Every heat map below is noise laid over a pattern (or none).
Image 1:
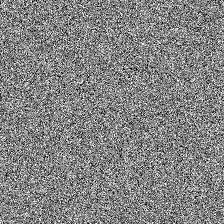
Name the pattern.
only noise
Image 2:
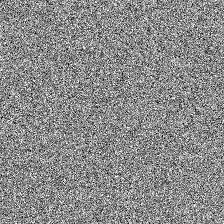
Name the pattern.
only noise
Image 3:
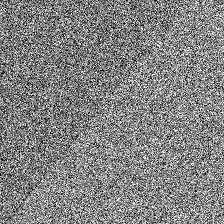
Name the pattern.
a sharp edge
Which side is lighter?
bottom right
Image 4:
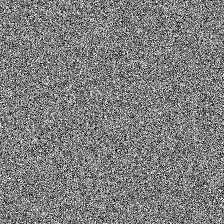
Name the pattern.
only noise
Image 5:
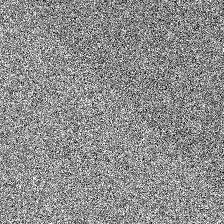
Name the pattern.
a sharp edge
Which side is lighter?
bottom left
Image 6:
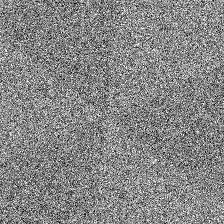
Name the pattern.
spokes from one point
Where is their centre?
centre
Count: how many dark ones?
3
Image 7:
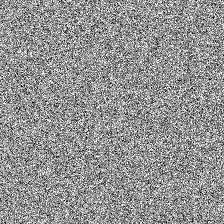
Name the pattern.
only noise
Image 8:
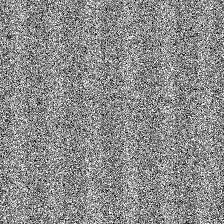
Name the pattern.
vertical stripes
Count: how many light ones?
6
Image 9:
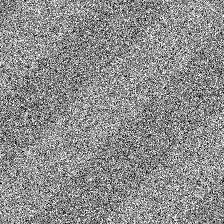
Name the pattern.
diagonal stripes
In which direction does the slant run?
bottom left to top right
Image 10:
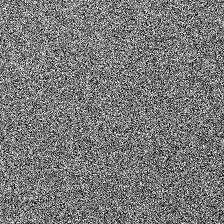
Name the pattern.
a smooth slope
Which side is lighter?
top left
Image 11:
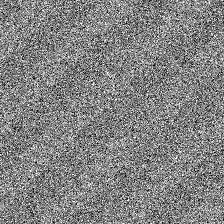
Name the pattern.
diagonal stripes
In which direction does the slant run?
bottom left to top right
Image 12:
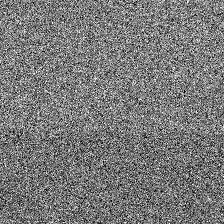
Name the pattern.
a sharp edge
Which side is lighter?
top
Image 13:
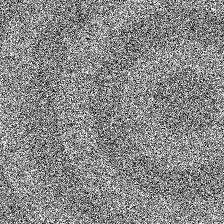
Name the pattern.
rings round one point
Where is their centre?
middle right
